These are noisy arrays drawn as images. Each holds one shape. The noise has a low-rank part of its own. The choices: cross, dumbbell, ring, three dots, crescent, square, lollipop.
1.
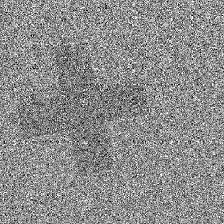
cross
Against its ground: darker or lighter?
darker
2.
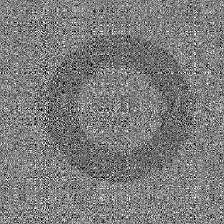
ring
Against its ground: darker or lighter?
darker
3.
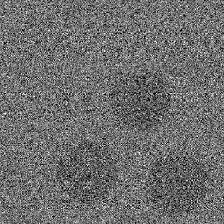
three dots
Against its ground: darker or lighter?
darker
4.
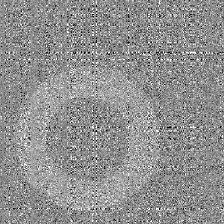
ring
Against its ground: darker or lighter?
lighter
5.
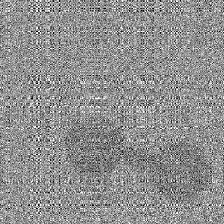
dumbbell
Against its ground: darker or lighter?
darker
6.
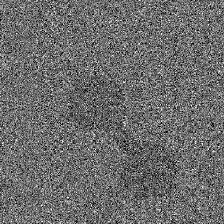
dumbbell
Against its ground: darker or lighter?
darker
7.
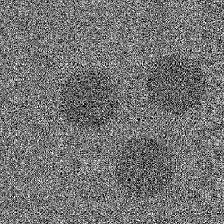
three dots
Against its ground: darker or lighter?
darker
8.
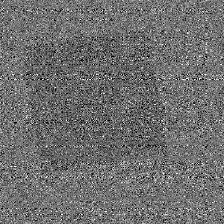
square
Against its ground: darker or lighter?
darker
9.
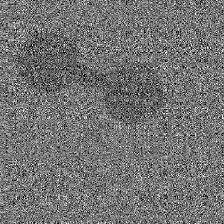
dumbbell
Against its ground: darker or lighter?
darker
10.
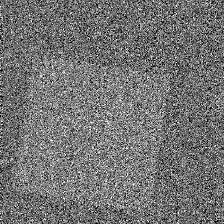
square
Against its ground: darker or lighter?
lighter
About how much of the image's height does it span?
two thirds
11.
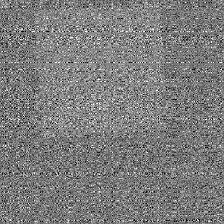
square
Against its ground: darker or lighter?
lighter
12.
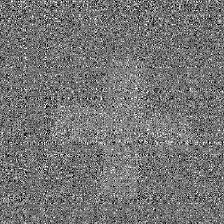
cross
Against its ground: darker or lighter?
lighter
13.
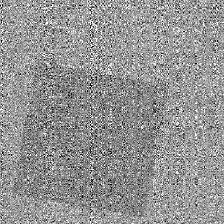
square
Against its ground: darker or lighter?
darker
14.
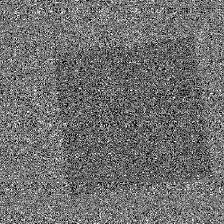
square
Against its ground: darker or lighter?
darker
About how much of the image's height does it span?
two thirds
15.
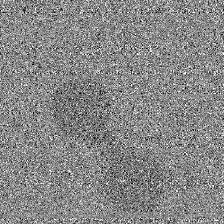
dumbbell
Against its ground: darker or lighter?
darker
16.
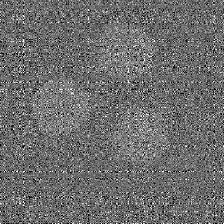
three dots
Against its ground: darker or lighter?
lighter
